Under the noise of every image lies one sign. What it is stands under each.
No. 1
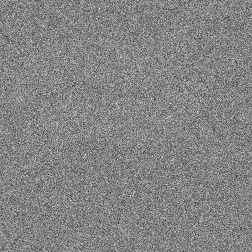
light approximately sign
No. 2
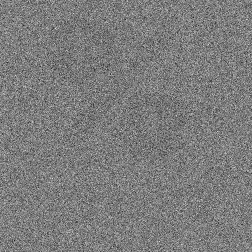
dark percent sign
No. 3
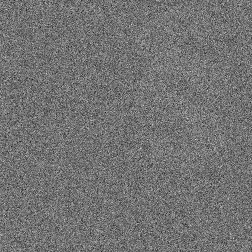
light section sign
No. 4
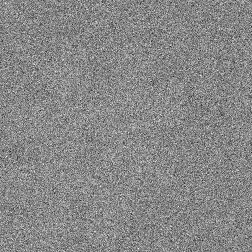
light hash sign
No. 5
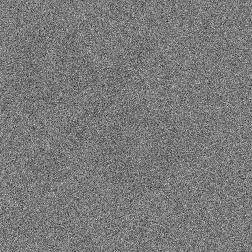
dark percent sign
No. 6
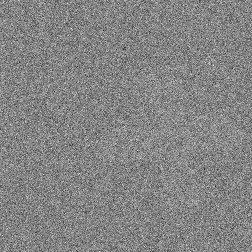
light plus sign
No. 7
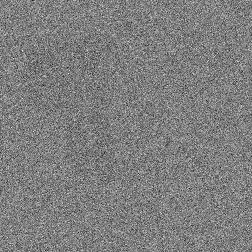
dark pilcrow
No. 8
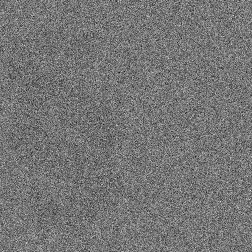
dark section sign
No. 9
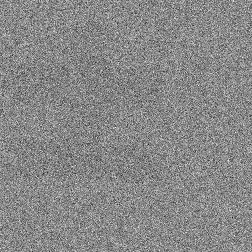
dark plus-minus sign
